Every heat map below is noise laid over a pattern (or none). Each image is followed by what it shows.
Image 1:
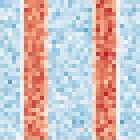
vertical stripes
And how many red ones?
2
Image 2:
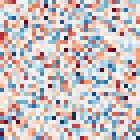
only noise
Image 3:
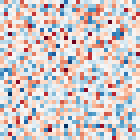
only noise
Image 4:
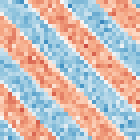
diagonal stripes
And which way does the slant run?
top left to bottom right
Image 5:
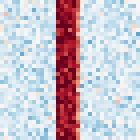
one vertical stripe
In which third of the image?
middle
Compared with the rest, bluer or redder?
redder
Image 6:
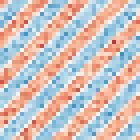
diagonal stripes
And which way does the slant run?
bottom left to top right
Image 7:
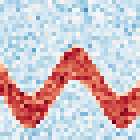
a wavy band
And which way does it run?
left to right
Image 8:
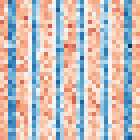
vertical stripes
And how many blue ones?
6
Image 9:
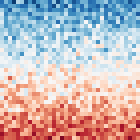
a smooth slope
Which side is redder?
bottom
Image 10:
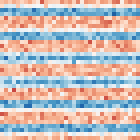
horizontal stripes
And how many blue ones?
6
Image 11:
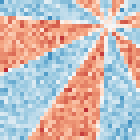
spokes from one point
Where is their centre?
top right
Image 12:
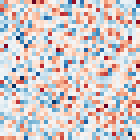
only noise
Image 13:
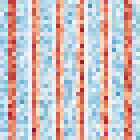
vertical stripes
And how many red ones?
6
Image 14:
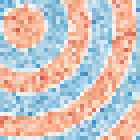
rings round one point
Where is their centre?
top left
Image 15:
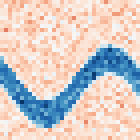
a wavy band
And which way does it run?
left to right
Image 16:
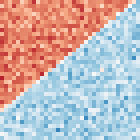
a sharp edge
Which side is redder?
top left
